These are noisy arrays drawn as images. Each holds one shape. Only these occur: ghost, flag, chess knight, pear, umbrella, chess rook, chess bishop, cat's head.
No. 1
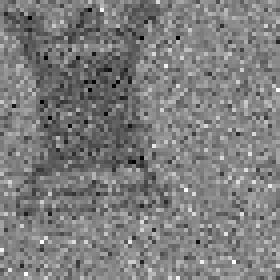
chess rook
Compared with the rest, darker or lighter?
darker
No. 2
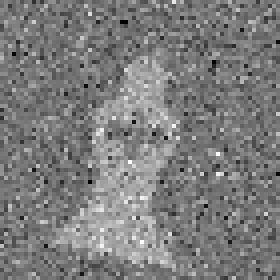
chess bishop
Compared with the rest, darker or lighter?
lighter
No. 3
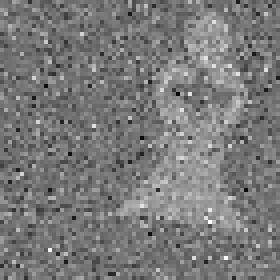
chess bishop
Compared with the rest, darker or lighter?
lighter
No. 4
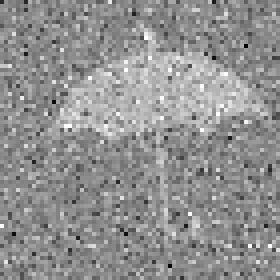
umbrella
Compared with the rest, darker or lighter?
lighter
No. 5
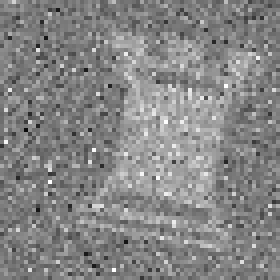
chess rook
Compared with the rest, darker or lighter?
lighter
